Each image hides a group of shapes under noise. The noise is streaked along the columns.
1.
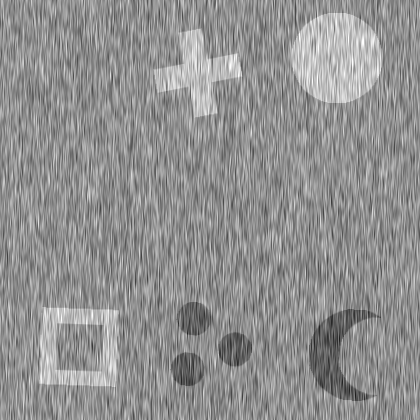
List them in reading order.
top middle: light cross; top right: light disc; bottom left: light square frame; bottom middle: dark three dots; bottom right: dark crescent
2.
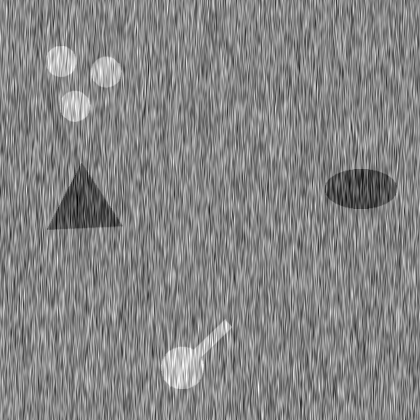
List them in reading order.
top left: light three dots; middle left: dark triangle; middle right: dark ellipse; bottom middle: light lollipop
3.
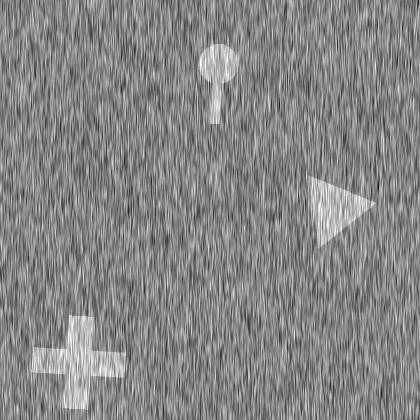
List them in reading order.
top middle: light lollipop; middle right: light triangle; bottom left: light cross
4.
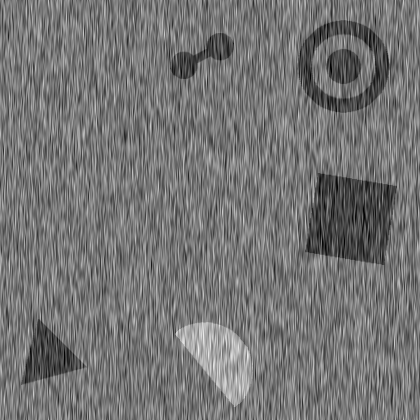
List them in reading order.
top middle: dark dumbbell; top right: dark bullseye; middle right: dark square; bottom left: dark triangle; bottom middle: light half disc
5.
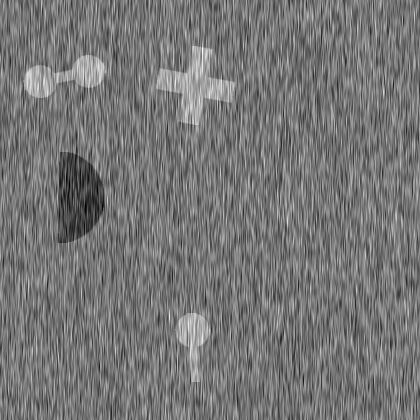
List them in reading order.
top left: light dumbbell; top middle: light cross; middle left: dark half disc; bottom middle: light lollipop
